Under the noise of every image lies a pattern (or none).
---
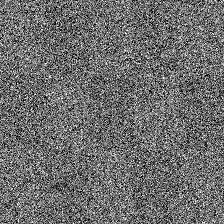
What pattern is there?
a checkerboard
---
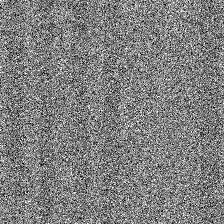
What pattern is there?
bands of columns
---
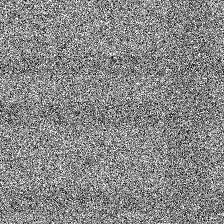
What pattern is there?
bands of rows crossing bands of columns
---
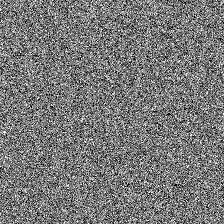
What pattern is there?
only noise
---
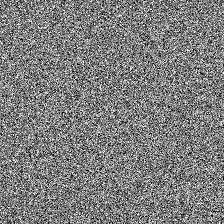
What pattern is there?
only noise
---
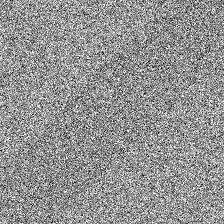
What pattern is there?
a diagonal band
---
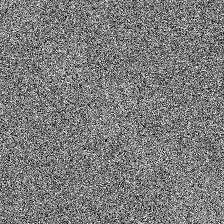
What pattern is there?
blocks along the diagonal
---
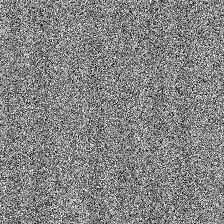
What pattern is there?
bands of columns
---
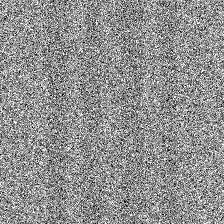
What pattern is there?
bands of columns
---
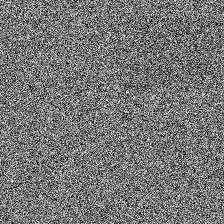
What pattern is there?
one block
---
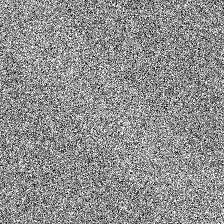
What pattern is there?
a diagonal band
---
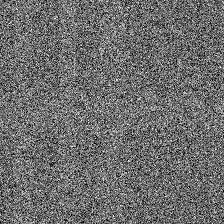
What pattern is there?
bands of rows crossing bands of columns
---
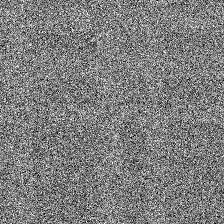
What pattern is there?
bands of rows crossing bands of columns
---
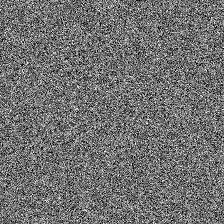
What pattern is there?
only noise
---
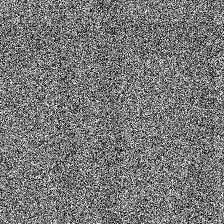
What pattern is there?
bands of rows crossing bands of columns
